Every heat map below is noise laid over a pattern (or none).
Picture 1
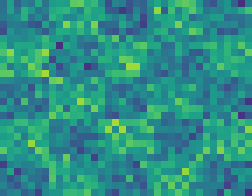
a checkerboard
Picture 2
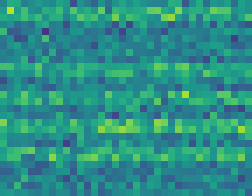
bands of rows
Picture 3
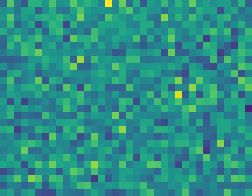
only noise
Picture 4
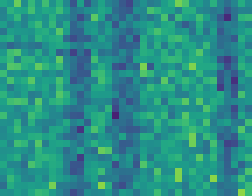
bands of columns
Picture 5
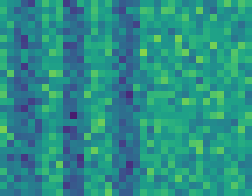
bands of columns
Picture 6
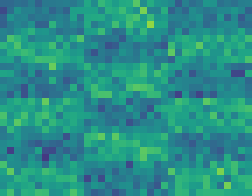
a checkerboard
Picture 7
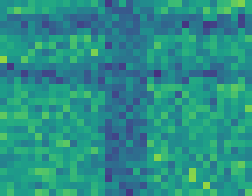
bands of rows crossing bands of columns
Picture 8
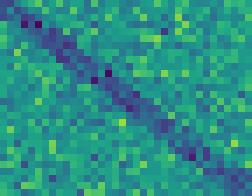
a diagonal band
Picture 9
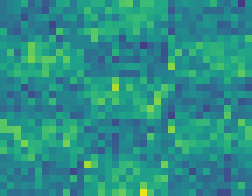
a checkerboard
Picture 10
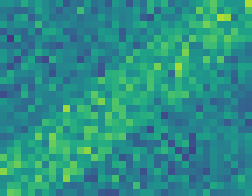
a diagonal band
